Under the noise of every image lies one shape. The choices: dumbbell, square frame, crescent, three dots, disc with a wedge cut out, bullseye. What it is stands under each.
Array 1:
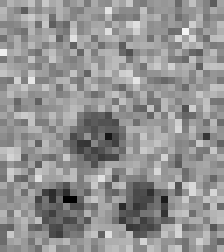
three dots
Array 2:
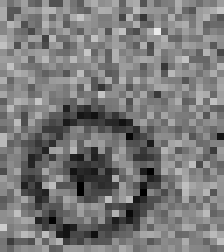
bullseye
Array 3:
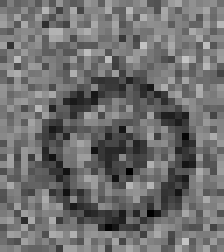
bullseye
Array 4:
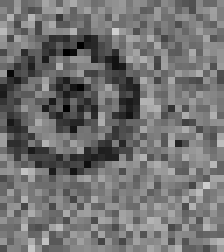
bullseye
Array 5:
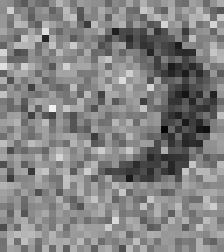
crescent
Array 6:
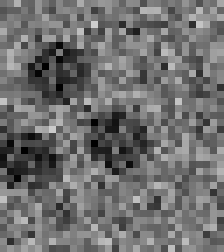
three dots
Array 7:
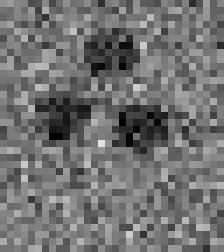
three dots
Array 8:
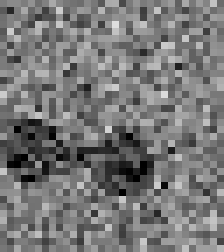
dumbbell
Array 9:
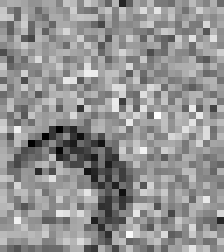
crescent
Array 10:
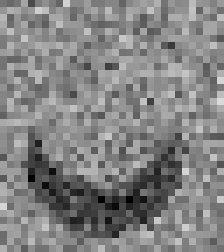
crescent
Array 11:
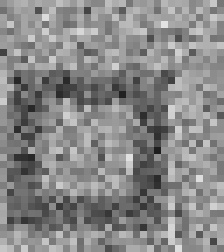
square frame
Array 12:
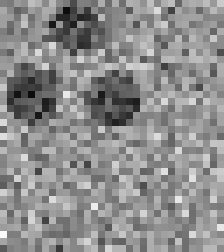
three dots
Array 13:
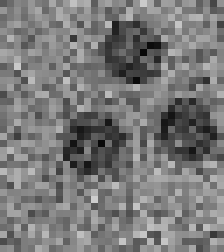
three dots
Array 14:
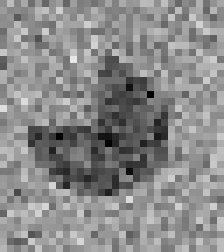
disc with a wedge cut out
